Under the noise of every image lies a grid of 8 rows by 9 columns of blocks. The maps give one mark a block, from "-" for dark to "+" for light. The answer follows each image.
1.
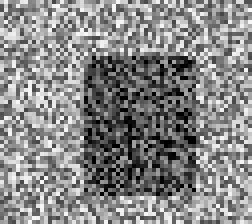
+ + + + + + + + +
+ + + + + + + + +
+ + + - - - - + +
+ + + - - - - + +
+ + + - - - - + +
+ + + - - - - + +
+ + + - - - - + +
+ + + + + + + + +
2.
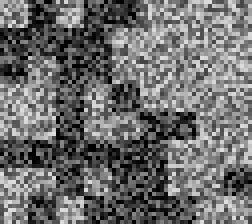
+ - + - - + + + +
- - - - + + + + +
- + - - + + + + +
+ + - + - + + + +
+ + - + + - - + +
- - - - - - + + +
+ + - + - - + + -
+ - + - - - - + +
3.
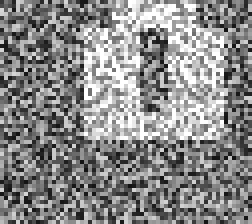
- - - - + + + - -
- - - + + - + + -
- - - + + - + + -
- - - + + - + + -
- - - + + + + + -
- - - - - - - - -
- - - - - - - - -
- - - - - - - - -
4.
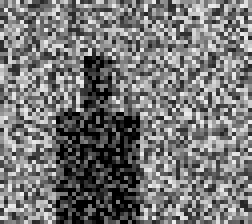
+ + + + + + + + +
+ + + + + + + + +
+ + + - + + + + +
+ + + - + + + + +
+ + - - - + + + +
+ + - - - + + + +
+ + - - - + + + +
+ + - - - + + + +
